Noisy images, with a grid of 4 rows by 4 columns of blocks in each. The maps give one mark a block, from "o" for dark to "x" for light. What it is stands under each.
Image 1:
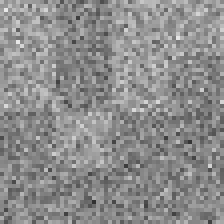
x o x x
x o x o
o x o o
o o o o
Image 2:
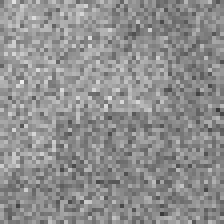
x x o o
x x x o
x o o o
o o o o
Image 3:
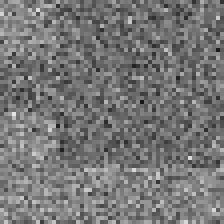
x o o o
o o o o
x o o o
x x x x
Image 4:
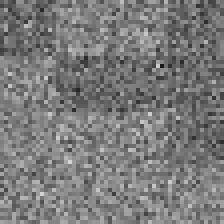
o x x o
x o o o
x x x o
x x x x
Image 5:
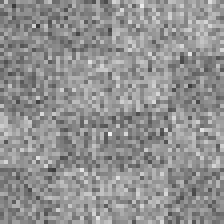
o o x x
o x x o
x o o x
o x x o
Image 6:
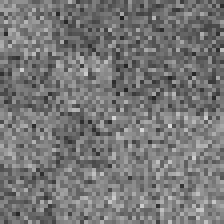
x o o o
o x o o
x o x x
o x x x
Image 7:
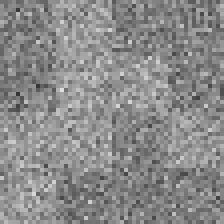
o x o o
o x x o
x x o x
x o o o
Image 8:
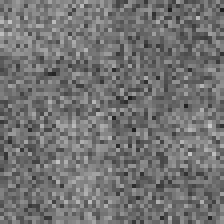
x x o o
o o o o
o x o x
o x o o
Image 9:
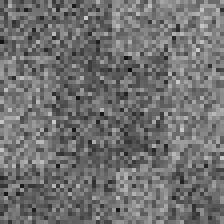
o o x x
x o o x
x o o x
o o x o
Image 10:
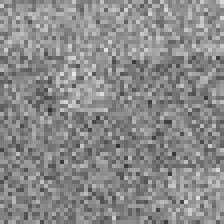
x x x x
o x o o
o o o o
o o o x
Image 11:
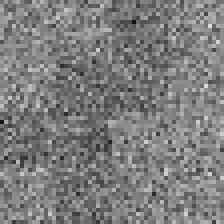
x x o x
x o o x
o o x x
x o x x
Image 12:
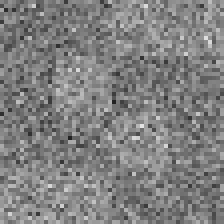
o o x x
o x o o
o o x o
x x o o
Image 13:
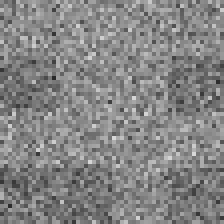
x x x x
o x x o
x x x x
o o x o
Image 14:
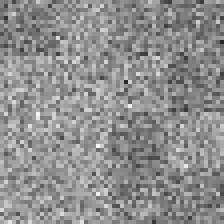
o x o o
x x x o
x x o x
x x o o
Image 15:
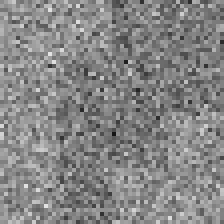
x x o o
x o o o
x o o x
x o x x
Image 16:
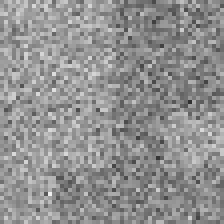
x x o o
x x o o
x x o x
x o o o
